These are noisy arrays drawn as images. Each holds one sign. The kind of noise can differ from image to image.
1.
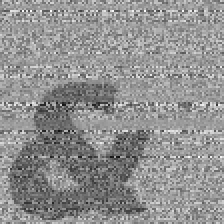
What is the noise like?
rows of uneven size
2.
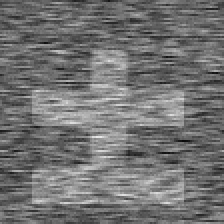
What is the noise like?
streaked along the rows
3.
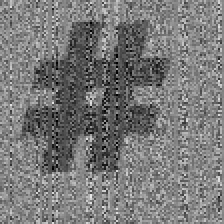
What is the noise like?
columns of uneven size
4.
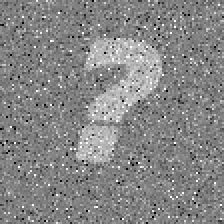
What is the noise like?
heavy tails
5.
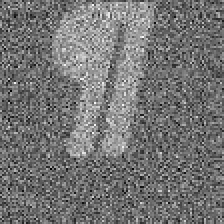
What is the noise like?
low rank plus noise
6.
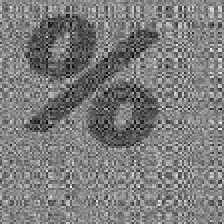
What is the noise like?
low rank plus noise
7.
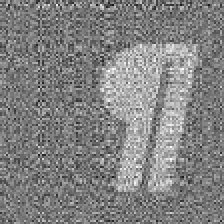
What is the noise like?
low rank plus noise
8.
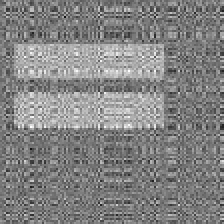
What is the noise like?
low rank plus noise
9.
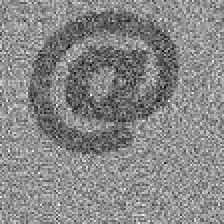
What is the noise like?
low rank plus noise
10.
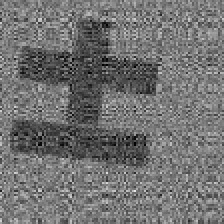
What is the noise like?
low rank plus noise
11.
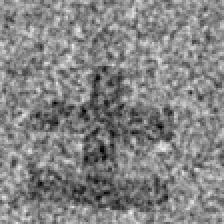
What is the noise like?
blotchy
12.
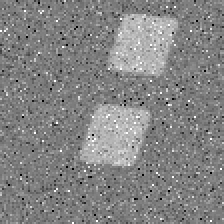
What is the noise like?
heavy tails
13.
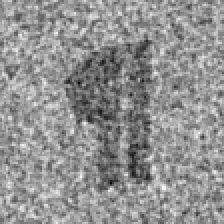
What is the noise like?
blotchy
